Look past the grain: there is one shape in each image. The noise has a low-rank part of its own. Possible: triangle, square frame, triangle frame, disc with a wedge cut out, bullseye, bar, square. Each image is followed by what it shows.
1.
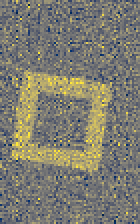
square frame
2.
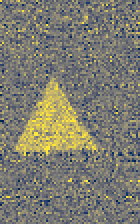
triangle
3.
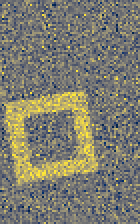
square frame
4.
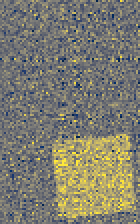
square
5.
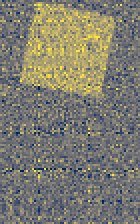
square
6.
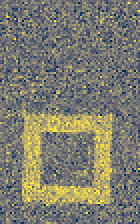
square frame
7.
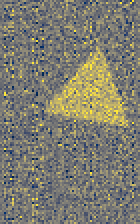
triangle
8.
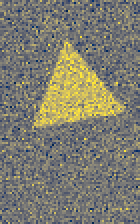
triangle
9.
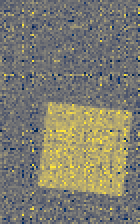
square
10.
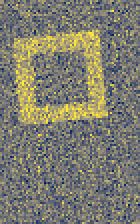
square frame
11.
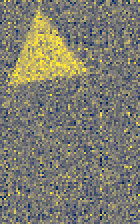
triangle
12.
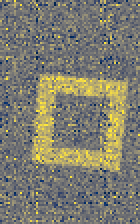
square frame
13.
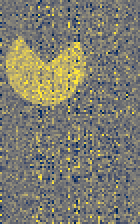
disc with a wedge cut out
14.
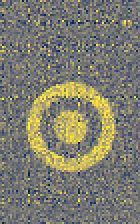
bullseye
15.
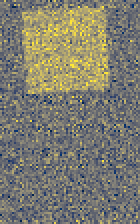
square
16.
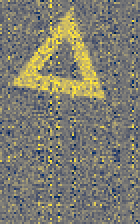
triangle frame
